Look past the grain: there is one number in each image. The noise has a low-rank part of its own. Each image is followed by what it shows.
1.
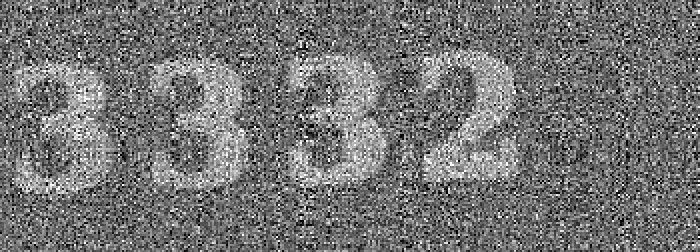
3332
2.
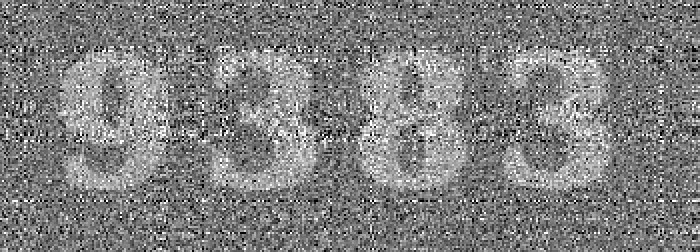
9383
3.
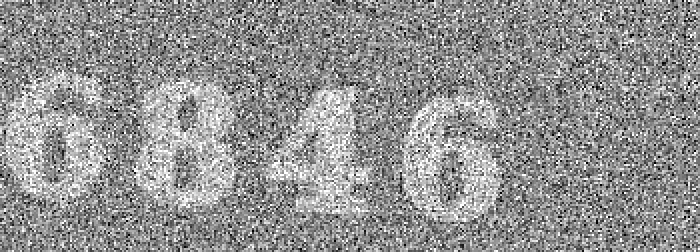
6846
